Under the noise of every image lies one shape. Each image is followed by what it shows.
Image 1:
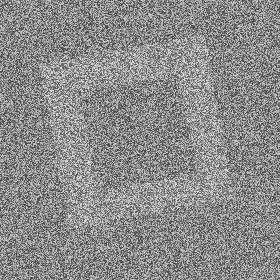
square frame
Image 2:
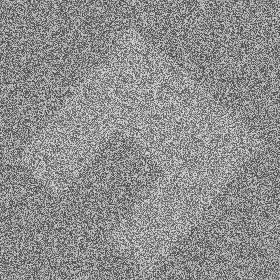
square with a notch
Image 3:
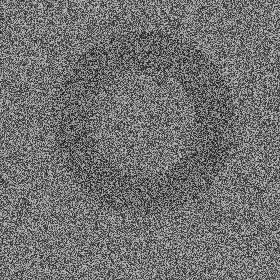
ring
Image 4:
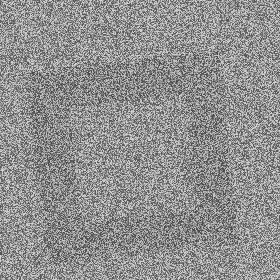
square frame
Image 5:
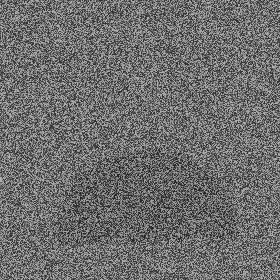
half disc
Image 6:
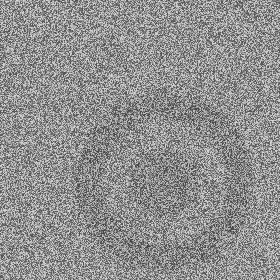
bullseye
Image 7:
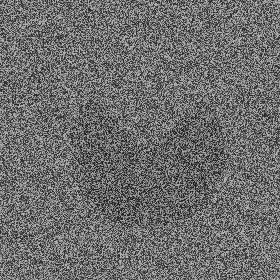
disc with a wedge cut out
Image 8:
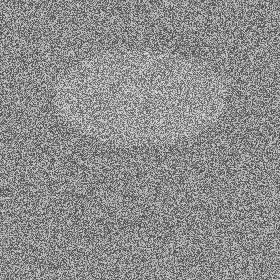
ellipse
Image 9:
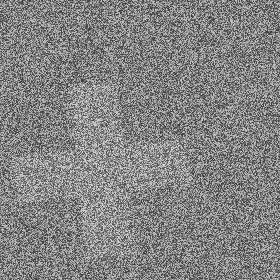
cross
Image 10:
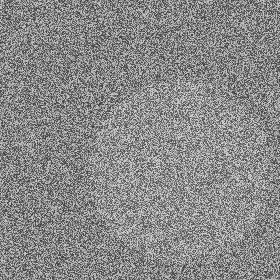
disc
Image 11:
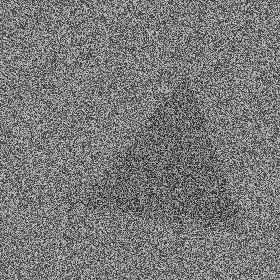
triangle
